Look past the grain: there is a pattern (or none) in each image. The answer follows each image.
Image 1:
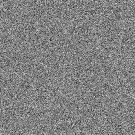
only noise
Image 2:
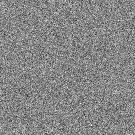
only noise
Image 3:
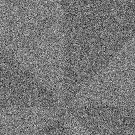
spokes from one point
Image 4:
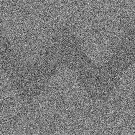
a wavy band
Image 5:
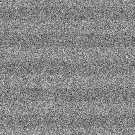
horizontal stripes
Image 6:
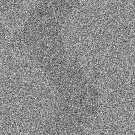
a wavy band
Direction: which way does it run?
top to bottom
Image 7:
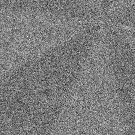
spokes from one point
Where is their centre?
top right
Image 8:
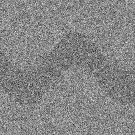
a wavy band
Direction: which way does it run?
left to right
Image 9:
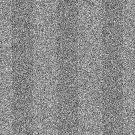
vertical stripes
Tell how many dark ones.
3
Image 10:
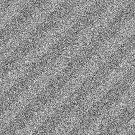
diagonal stripes
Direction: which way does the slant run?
bottom left to top right
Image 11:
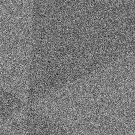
spokes from one point
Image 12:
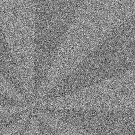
spokes from one point
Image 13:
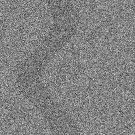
a wavy band
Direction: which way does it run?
top to bottom
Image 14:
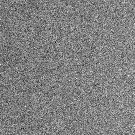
a smooth slope
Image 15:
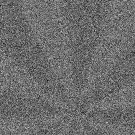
spokes from one point
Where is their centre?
bottom middle
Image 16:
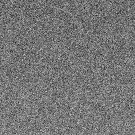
a smooth slope
